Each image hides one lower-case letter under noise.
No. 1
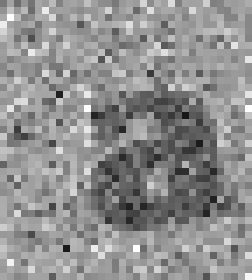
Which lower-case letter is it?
a
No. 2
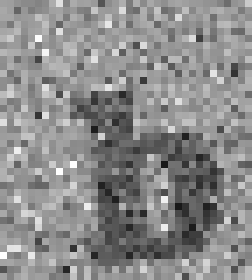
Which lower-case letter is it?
b
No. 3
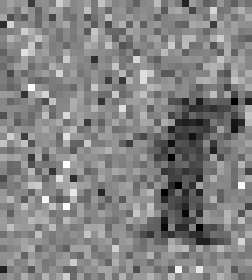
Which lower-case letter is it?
f
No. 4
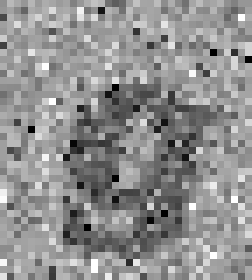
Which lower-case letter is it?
g
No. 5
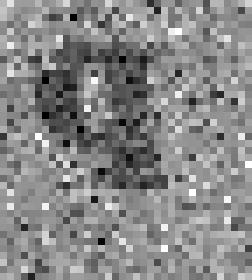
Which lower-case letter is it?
q
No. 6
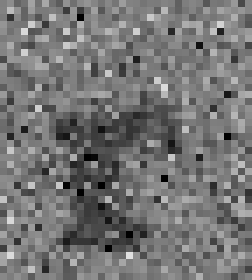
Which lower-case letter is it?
r
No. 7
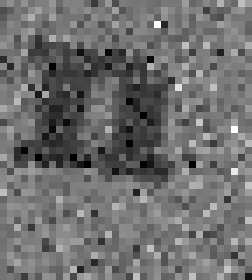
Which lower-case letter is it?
n
